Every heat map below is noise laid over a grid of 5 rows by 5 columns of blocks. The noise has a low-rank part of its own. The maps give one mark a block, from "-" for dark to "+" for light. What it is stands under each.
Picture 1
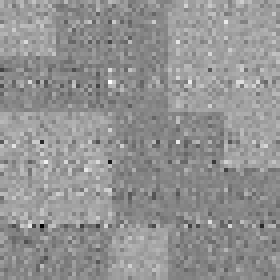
+ - - + +
- - - + +
+ + - - +
+ + - - -
- - + - -
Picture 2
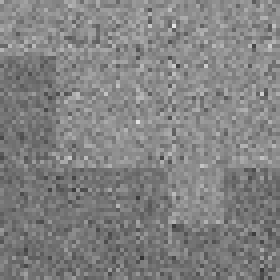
+ + + + +
- + + + +
- + + + +
- - - + -
- - - - -
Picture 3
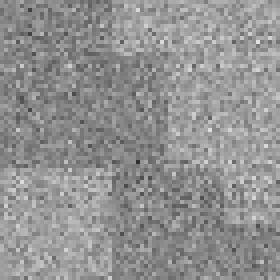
- - + + +
- - - + +
- - - + +
+ + - - +
+ + - - -
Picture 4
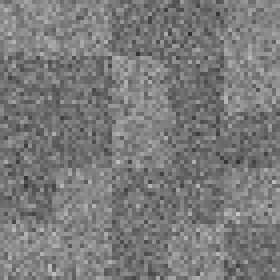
+ + - - +
- - + - +
- - + - -
- + - - +
+ + - + -
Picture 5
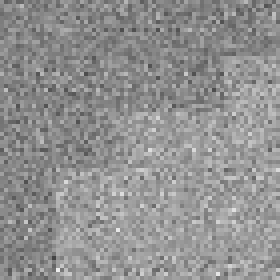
- - - - -
- - - - +
- - + + +
- + + + +
- + + + +
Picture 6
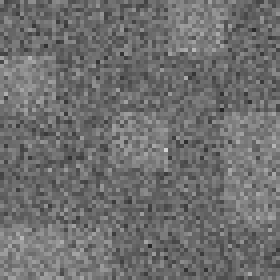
- - - + -
+ - - - -
- - + - +
- - - - +
+ + - - -
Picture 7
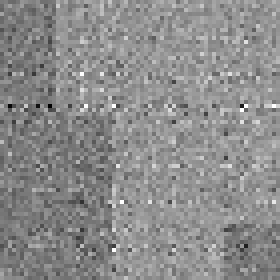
- + + + +
- + + + +
- - + + +
- - + + +
- - + + -
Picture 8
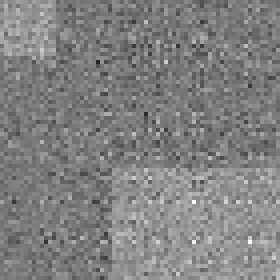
+ - - - -
- - - - -
- - - - -
- - + + +
- - + + +
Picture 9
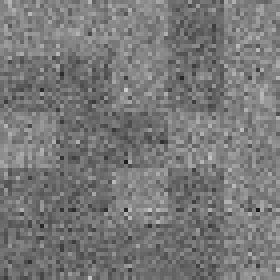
+ + + - +
- - + - +
+ - - + +
- - + - +
- - - - +
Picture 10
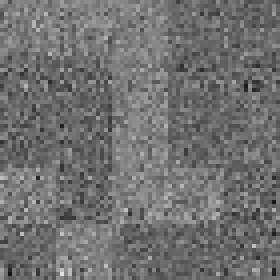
+ + + - -
- - + - -
- - + - -
+ - + + -
- + - - -
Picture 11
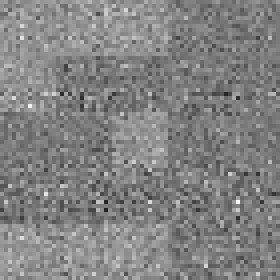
+ + + - -
+ - - - -
- - + - -
- - - - -
+ + + - -
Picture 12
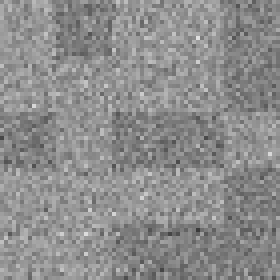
+ - + + -
+ + + + -
- + - - +
+ + + + -
+ + - - -
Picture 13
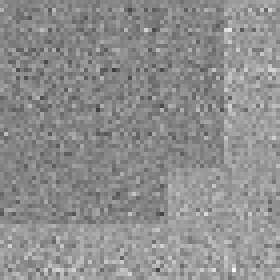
- - - - +
- - - - +
- - - - +
- - - + +
+ + + + +
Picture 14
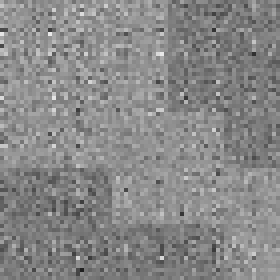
+ + + - -
+ + + - -
+ + + + -
- - + + +
- - - - +
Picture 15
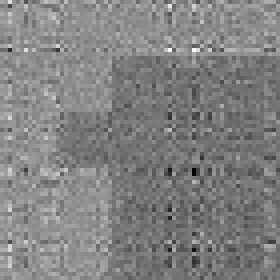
+ + + + +
+ + - - -
+ - - - -
+ + - - -
+ + - - -
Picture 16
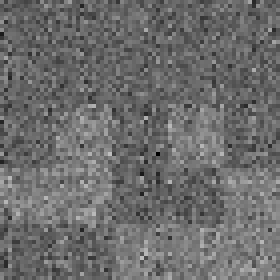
- - - - -
- - - - -
- + - + -
+ + - - +
- - + + +
